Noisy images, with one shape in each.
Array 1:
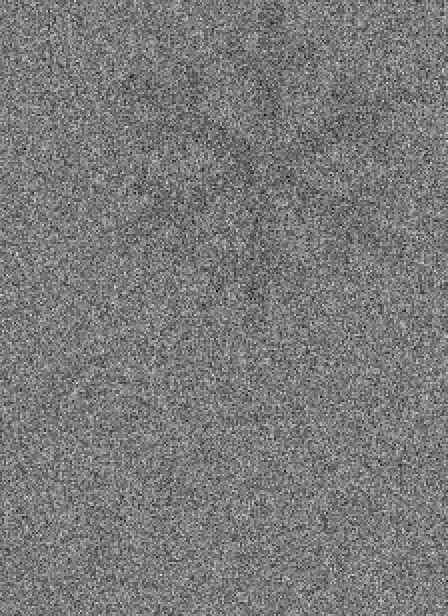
dark snowflake
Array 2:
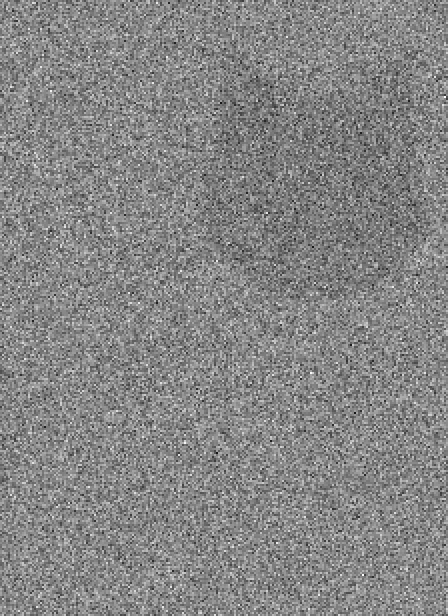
dark cat's head
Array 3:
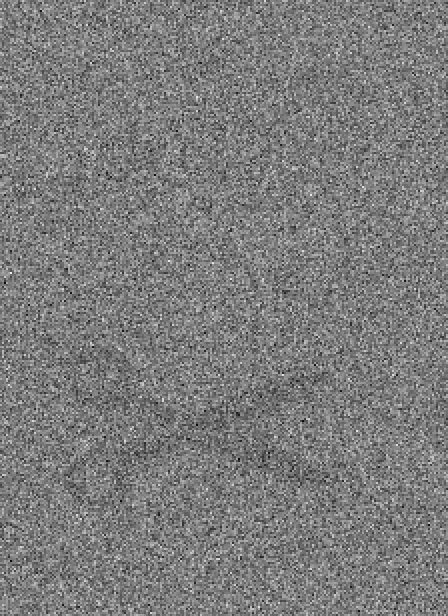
dark pair of scissors
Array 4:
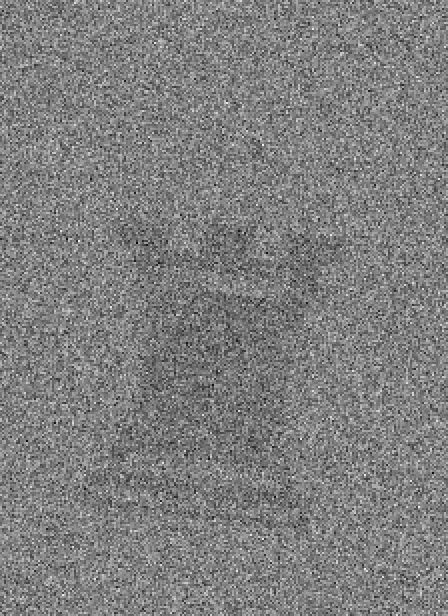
dark chess rook
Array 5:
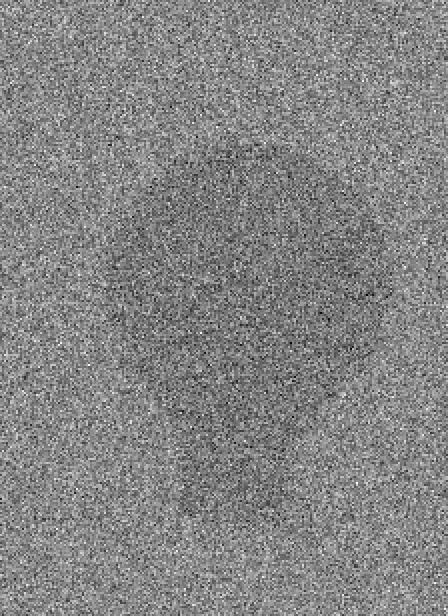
dark light bulb
